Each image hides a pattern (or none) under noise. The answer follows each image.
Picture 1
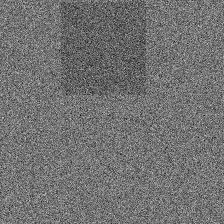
one block
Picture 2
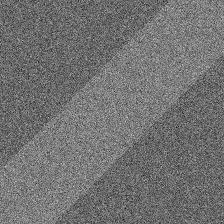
a diagonal band
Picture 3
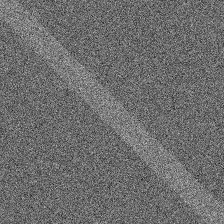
a diagonal band
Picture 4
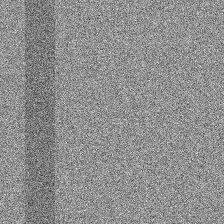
one band of columns
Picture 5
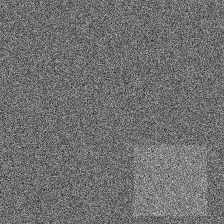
one block
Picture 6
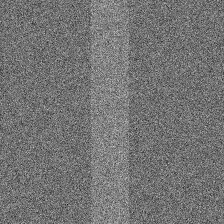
one band of columns
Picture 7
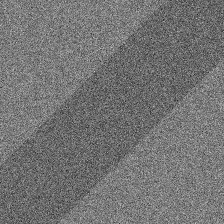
a diagonal band
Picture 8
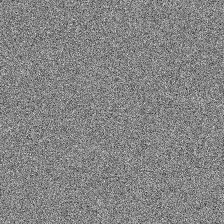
only noise
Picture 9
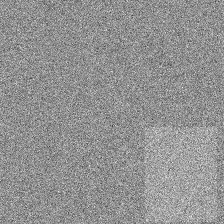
one block
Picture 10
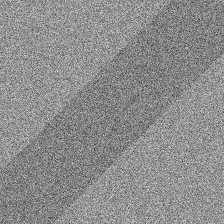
a diagonal band
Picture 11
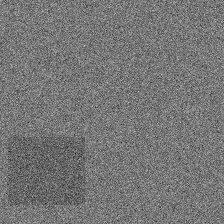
one block
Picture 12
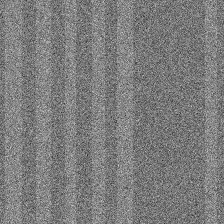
bands of columns
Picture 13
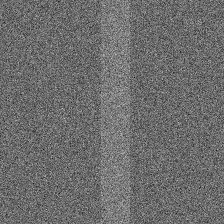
one band of columns
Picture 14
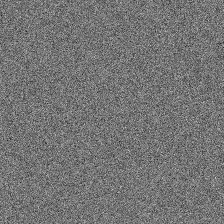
only noise
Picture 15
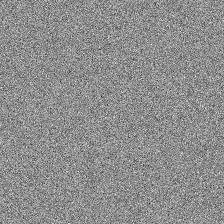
only noise
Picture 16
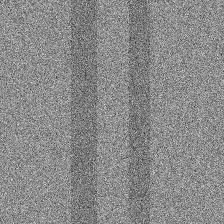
bands of columns
